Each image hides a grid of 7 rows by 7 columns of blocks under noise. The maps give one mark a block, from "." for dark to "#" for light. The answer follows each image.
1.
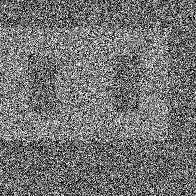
.......
######.
#.##.#.
#.##.#.
######.
.......
.......
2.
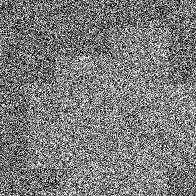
.......
....##.
..####.
.######
.######
.######
..####.
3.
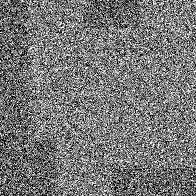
.##..##
.######
.######
.######
.######
..#####
..##...
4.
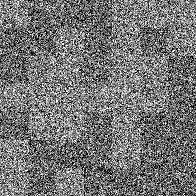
#...###
..#.#.#
.##.##.
######.
.##.#..
#...#..
#.#....
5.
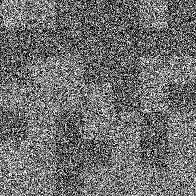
##...#.
.......
.##..##
####.#.
.#.##.#
##..#.#
##.####
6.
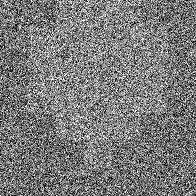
..###..
.#####.
.#####.
.#####.
..###..
...#...
.......
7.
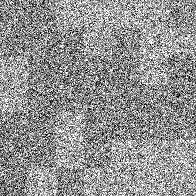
..####.
...#.##
#....#.
#......
..#....
..#.###
.#.####
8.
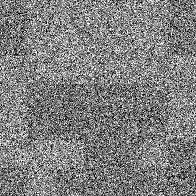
.#####.
.#####.
#######
#.....#
#.....#
###..#.
.#.....
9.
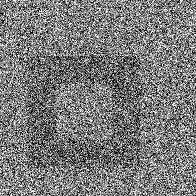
#######
#######
#....##
#.##.##
#.##.##
#....##
#######
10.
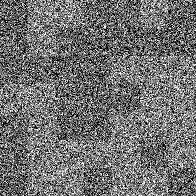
.##..#.
.#.....
....###
##...##
.#..###
.####.#
.##.##.
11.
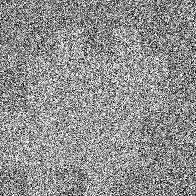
.......
..#.#..
.#####.
.#####.
#####..
#####..
.#.#...
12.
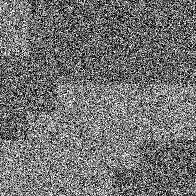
#......
#......
.......
..#####
.######
#####..
####...
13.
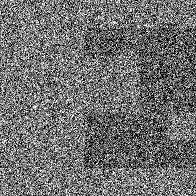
#######
###....
#####..
#####..
###...#
###....
#######
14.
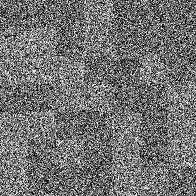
...#...
##.#...
###..#.
..##..#
##..#.#
#.#.#.#
#...##.
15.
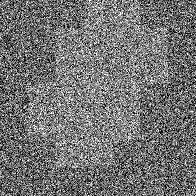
...##..
..####.
..####.
.####..
.####..
..##...
.......
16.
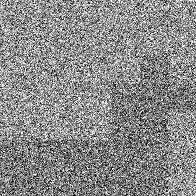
#######
#######
#####.#
####...
####..#
......#
......#
